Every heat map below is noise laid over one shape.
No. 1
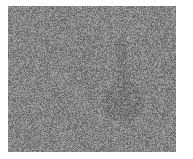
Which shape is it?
lollipop
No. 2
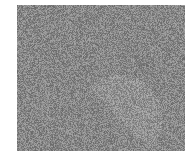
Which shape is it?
half disc
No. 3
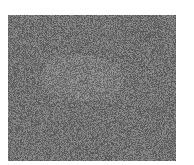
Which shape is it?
ellipse
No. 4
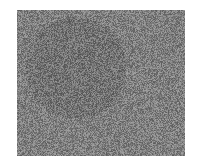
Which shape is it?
disc
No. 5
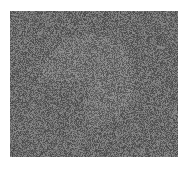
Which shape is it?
disc with a wedge cut out
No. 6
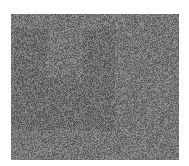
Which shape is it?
square with a notch
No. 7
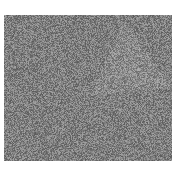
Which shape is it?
triangle
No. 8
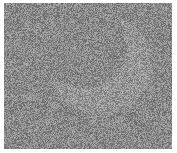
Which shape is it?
crescent
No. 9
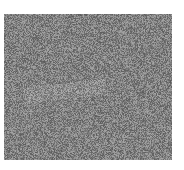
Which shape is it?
bar
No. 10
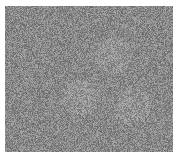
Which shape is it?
three dots
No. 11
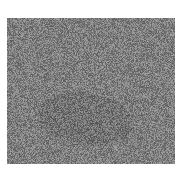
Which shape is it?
ellipse
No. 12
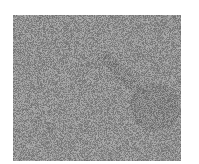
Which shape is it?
lollipop
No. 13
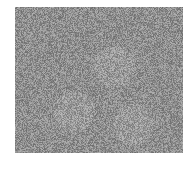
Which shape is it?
three dots
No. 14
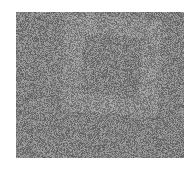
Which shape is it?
square frame
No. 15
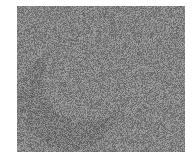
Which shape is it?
crescent
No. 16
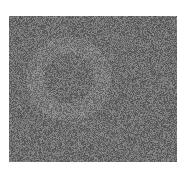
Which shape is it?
ring
